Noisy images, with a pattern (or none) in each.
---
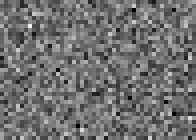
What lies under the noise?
only noise
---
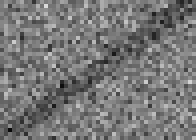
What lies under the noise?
a diagonal band
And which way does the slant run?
bottom left to top right
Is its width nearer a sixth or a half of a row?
a sixth
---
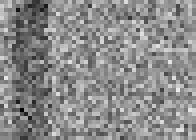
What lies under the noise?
one band of columns
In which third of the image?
left
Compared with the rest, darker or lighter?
darker
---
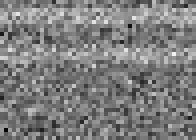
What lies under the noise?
bands of rows
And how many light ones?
2
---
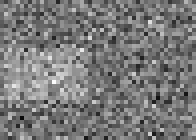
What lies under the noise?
one block
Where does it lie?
middle left
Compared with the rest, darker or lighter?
lighter
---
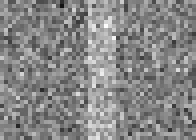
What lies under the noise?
one band of columns
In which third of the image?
middle
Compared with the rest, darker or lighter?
lighter
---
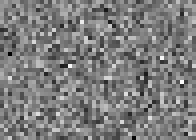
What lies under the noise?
only noise
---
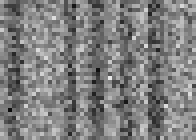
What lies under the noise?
bands of columns
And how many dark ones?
5
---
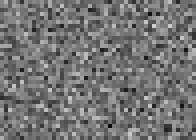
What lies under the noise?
only noise
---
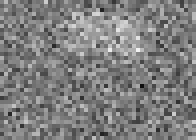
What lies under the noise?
one block
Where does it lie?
top middle
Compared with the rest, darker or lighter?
lighter
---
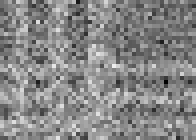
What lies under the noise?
bands of rows crossing bands of columns
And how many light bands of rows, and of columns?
3 and 3
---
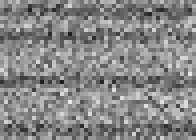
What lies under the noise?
bands of rows
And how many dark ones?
4
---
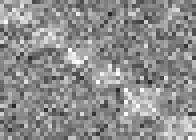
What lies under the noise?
blocks along the diagonal
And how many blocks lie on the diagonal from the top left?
6
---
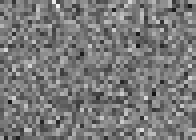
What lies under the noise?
only noise
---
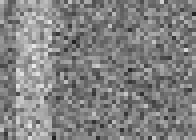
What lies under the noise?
one band of columns
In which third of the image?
left
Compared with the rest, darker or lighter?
lighter
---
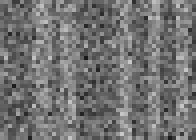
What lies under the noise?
bands of columns
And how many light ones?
5
